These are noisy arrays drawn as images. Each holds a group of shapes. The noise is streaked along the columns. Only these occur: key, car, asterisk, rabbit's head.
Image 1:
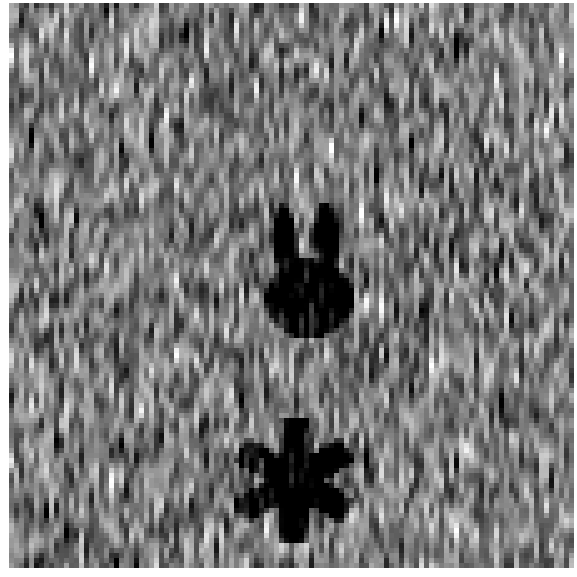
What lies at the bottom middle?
asterisk
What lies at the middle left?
nothing
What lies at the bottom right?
nothing
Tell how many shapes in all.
2
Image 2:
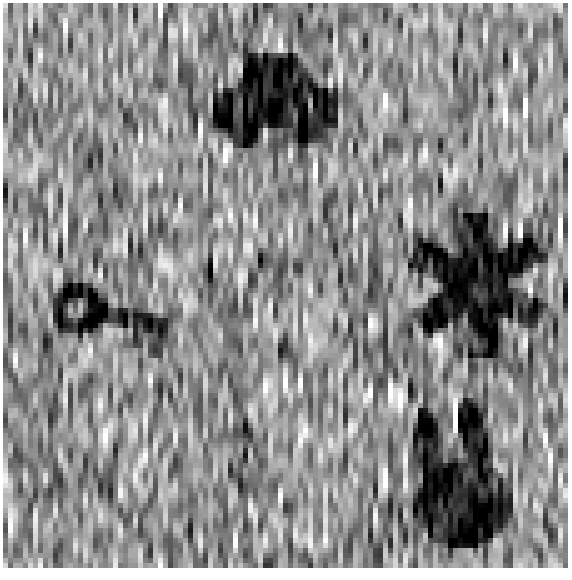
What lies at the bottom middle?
nothing
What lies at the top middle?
car
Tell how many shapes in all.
4
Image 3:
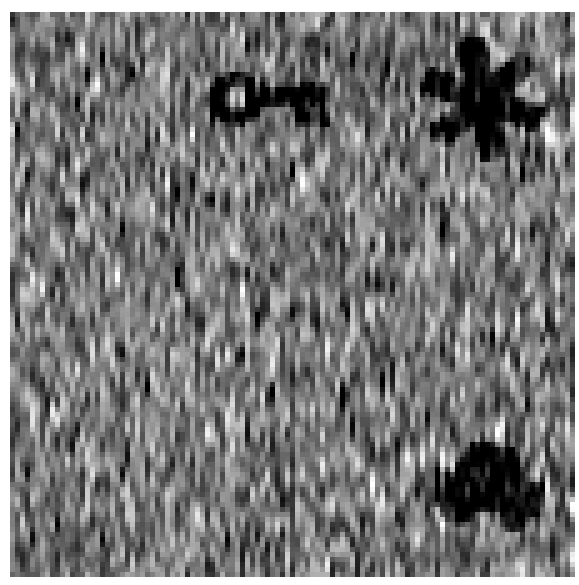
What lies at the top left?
nothing
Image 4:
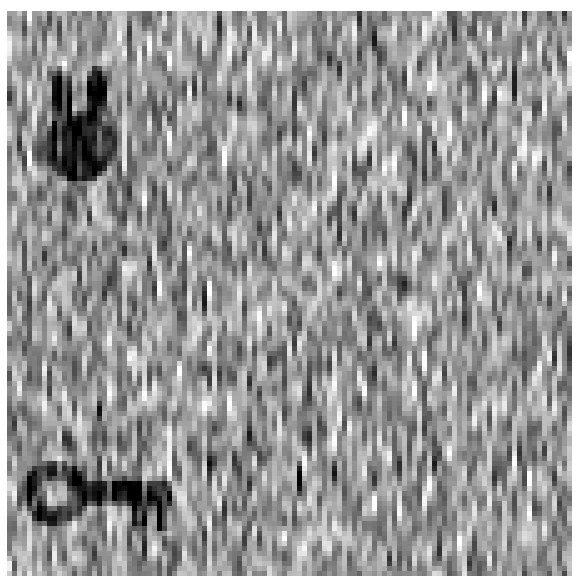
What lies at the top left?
rabbit's head
